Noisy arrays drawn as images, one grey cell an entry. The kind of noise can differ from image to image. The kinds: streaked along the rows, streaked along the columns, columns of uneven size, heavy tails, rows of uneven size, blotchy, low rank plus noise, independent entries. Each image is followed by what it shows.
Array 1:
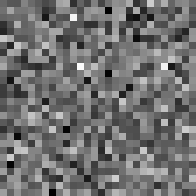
independent entries
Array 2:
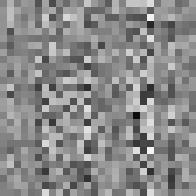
columns of uneven size
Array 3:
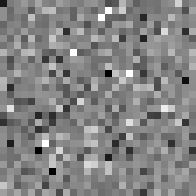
heavy tails
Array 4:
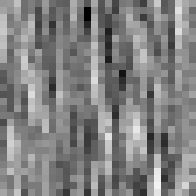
streaked along the columns
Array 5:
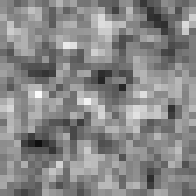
blotchy
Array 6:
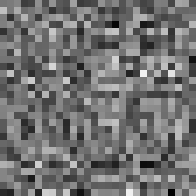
low rank plus noise
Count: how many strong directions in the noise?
three or four
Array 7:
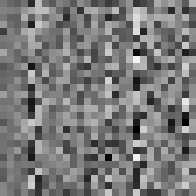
columns of uneven size
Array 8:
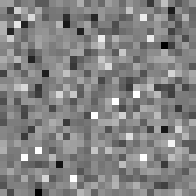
heavy tails
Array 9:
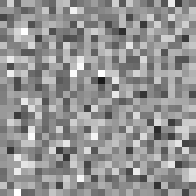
independent entries
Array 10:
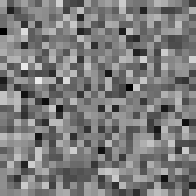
independent entries
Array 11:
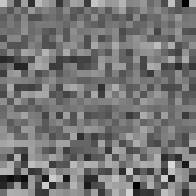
rows of uneven size
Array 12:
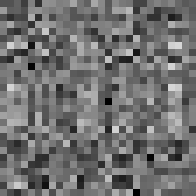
low rank plus noise
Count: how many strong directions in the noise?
two
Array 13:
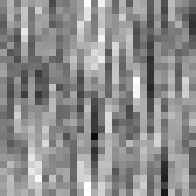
streaked along the columns
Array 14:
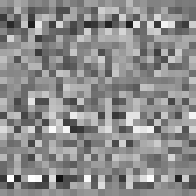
rows of uneven size
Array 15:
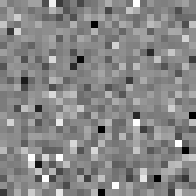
heavy tails
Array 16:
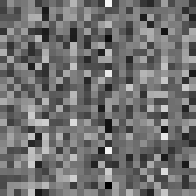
columns of uneven size
